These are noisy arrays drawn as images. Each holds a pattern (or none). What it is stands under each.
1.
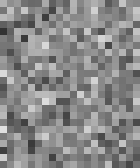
only noise
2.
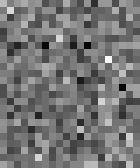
only noise
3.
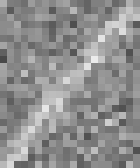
a diagonal band
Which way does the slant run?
bottom left to top right
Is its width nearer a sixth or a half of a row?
a sixth
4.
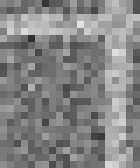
bands of rows crossing bands of columns
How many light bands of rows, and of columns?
1 and 1
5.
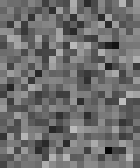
only noise
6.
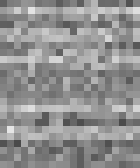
bands of rows
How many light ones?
5
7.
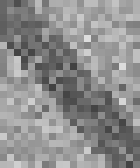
a diagonal band
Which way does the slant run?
top left to bottom right
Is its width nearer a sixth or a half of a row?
a half
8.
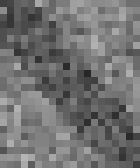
a diagonal band
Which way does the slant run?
top left to bottom right
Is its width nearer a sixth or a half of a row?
a half
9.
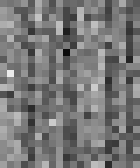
bands of columns
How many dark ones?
5
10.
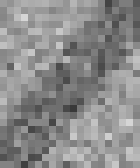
a diagonal band
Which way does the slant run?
bottom left to top right
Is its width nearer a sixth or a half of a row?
a half
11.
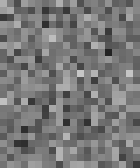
only noise
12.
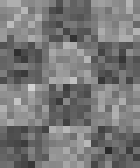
a checkerboard
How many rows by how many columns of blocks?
4 by 3
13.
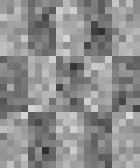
a checkerboard
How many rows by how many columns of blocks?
3 by 5
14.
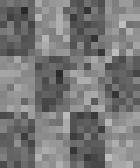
a checkerboard
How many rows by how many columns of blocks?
3 by 4
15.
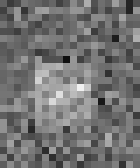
one block
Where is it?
centre
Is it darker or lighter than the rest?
lighter
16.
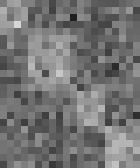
blocks along the diagonal
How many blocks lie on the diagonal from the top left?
4
